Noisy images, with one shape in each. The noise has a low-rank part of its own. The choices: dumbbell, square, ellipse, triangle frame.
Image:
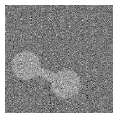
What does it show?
light dumbbell
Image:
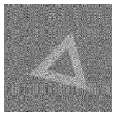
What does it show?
light triangle frame
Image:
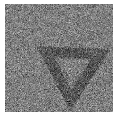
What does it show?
dark triangle frame
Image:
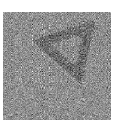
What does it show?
dark triangle frame
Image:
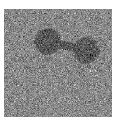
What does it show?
dark dumbbell
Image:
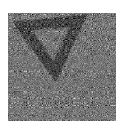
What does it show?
dark triangle frame
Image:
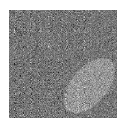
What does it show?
light ellipse
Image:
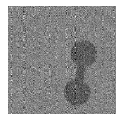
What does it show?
dark dumbbell
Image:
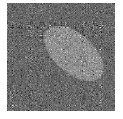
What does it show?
light ellipse
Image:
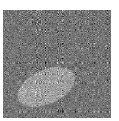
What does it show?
light ellipse
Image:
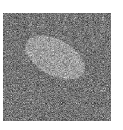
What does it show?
light ellipse
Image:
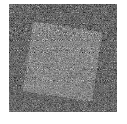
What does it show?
light square
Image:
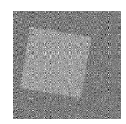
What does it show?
light square
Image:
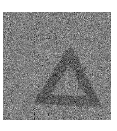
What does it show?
dark triangle frame
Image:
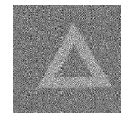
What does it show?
light triangle frame
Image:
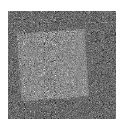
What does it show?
light square
